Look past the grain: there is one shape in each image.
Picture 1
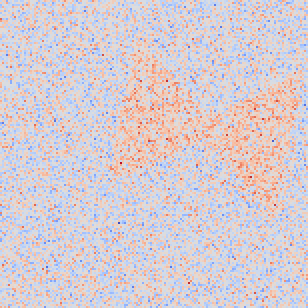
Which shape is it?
bow tie
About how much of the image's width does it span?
two thirds
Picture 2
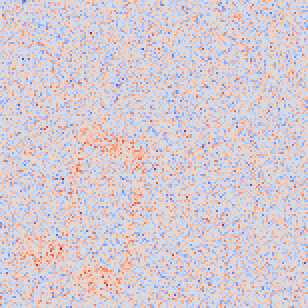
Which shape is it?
pair of musical notes
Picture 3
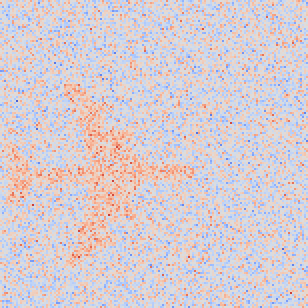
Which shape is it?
airplane
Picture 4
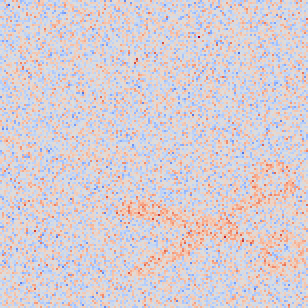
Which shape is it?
pair of scissors
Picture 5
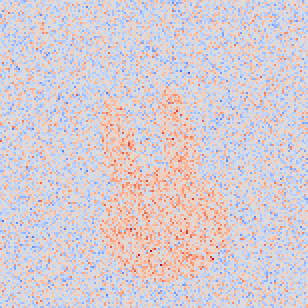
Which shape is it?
rabbit's head
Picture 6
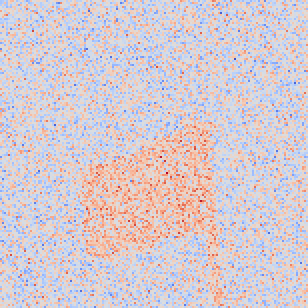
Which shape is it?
flag
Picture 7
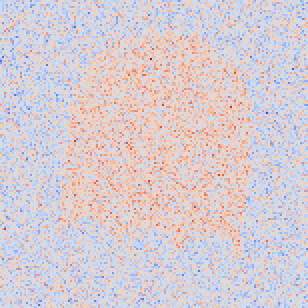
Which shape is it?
ghost
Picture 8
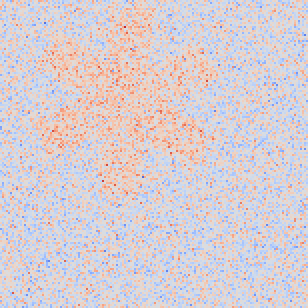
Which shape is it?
asterisk
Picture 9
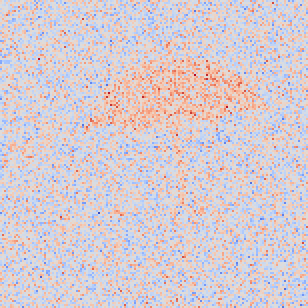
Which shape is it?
umbrella
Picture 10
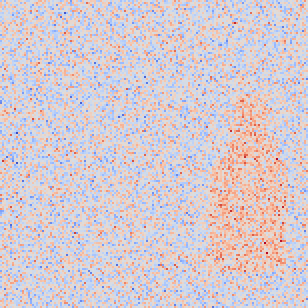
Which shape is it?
bottle
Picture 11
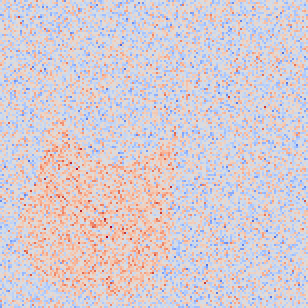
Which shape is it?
cat's head
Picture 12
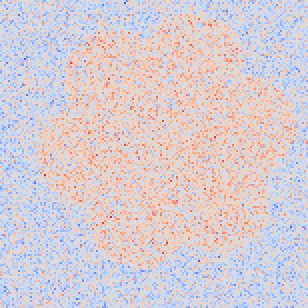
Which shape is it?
flower
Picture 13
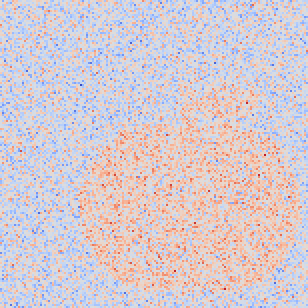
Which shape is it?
apple
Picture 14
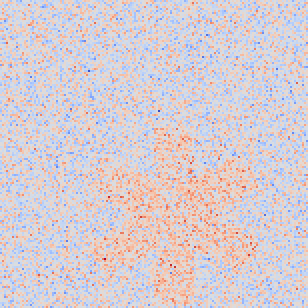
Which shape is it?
asterisk
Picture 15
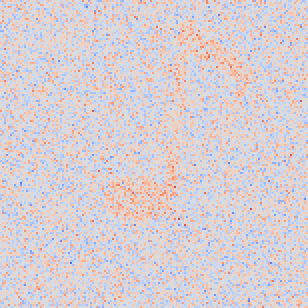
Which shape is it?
musical note
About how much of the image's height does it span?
two thirds
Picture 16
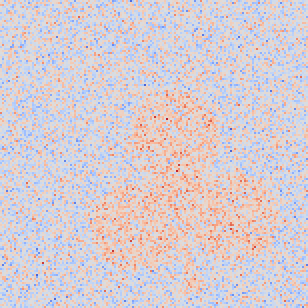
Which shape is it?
club
